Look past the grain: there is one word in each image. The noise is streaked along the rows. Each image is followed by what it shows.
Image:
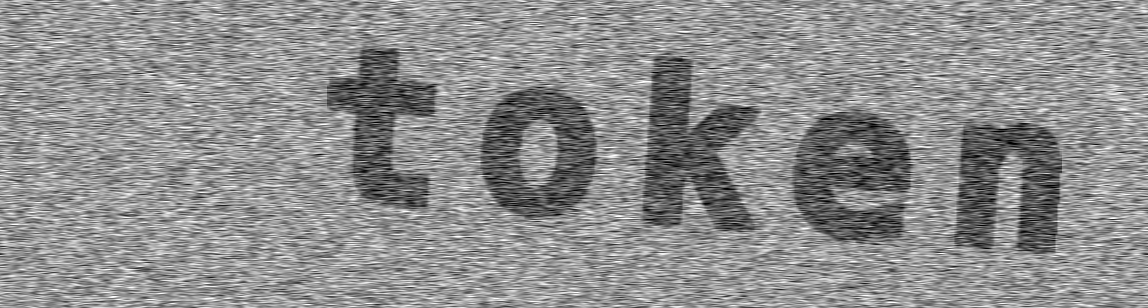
token
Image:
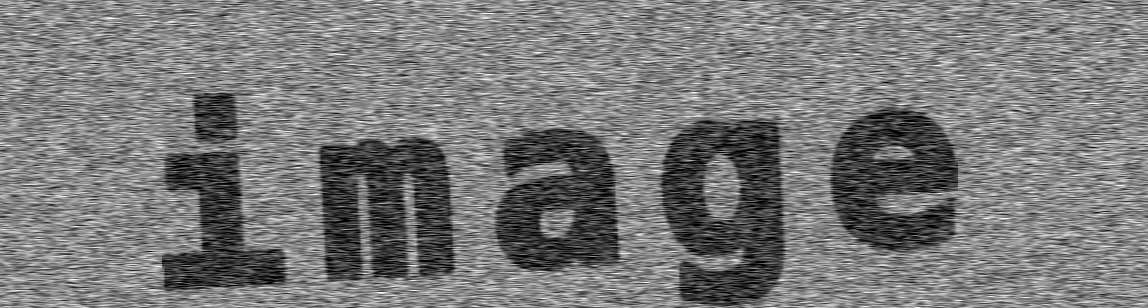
image
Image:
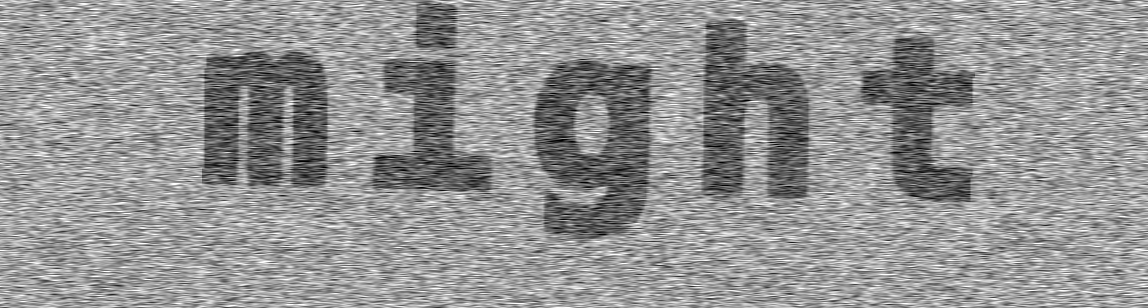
might
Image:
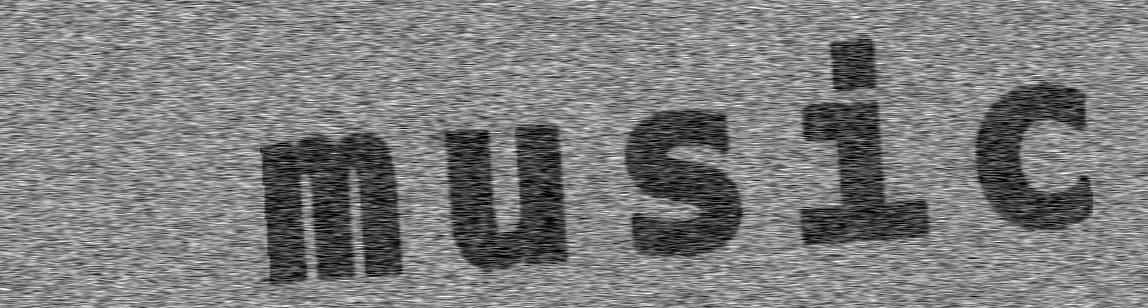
music
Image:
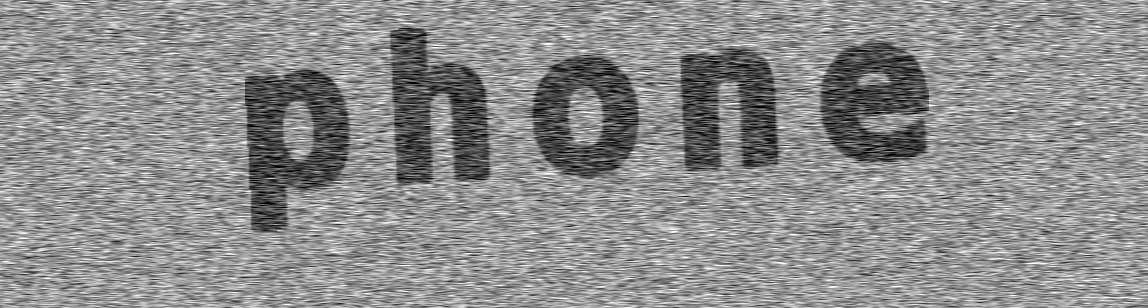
phone
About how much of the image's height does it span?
two thirds
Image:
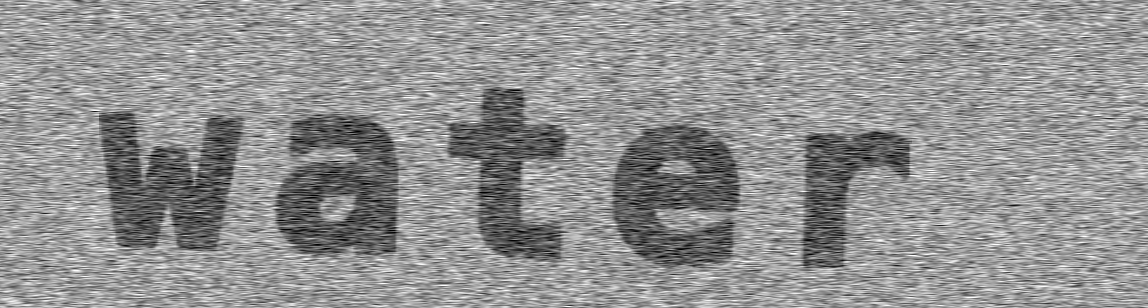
water
